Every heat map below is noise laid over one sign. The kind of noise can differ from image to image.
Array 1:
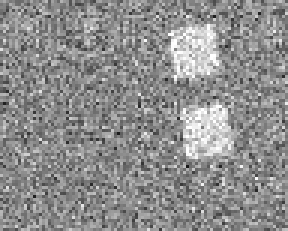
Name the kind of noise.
low rank plus noise
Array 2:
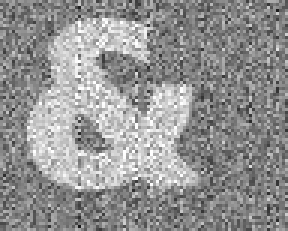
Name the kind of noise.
columns of uneven size
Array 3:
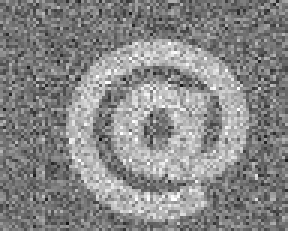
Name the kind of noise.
low rank plus noise
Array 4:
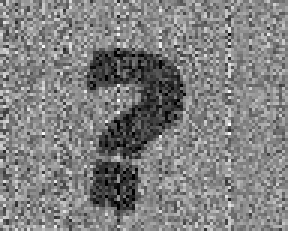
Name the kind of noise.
columns of uneven size
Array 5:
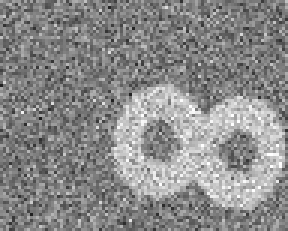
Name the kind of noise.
independent entries
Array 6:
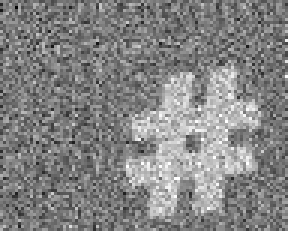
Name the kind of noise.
low rank plus noise
